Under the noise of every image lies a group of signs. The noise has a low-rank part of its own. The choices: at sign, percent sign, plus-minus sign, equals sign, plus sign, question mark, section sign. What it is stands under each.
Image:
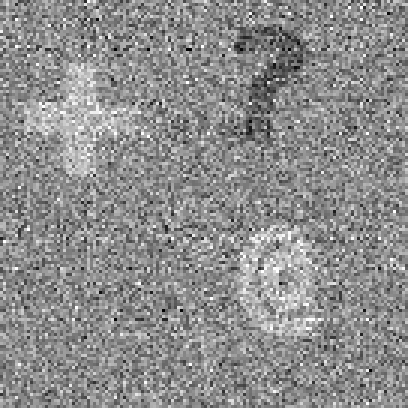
top left: light plus sign; top right: dark question mark; bottom right: light at sign
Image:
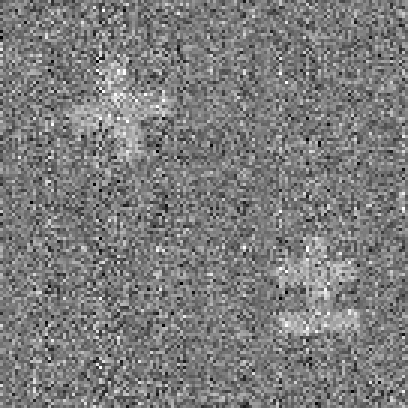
top left: light plus sign; bottom right: light plus-minus sign
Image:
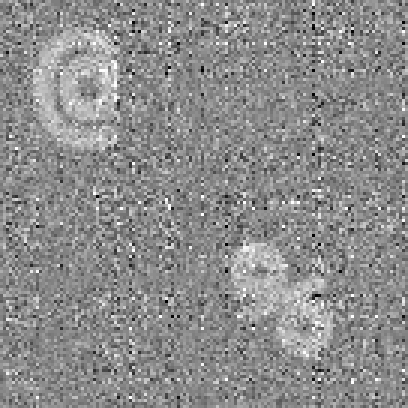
top left: light at sign; bottom right: light percent sign
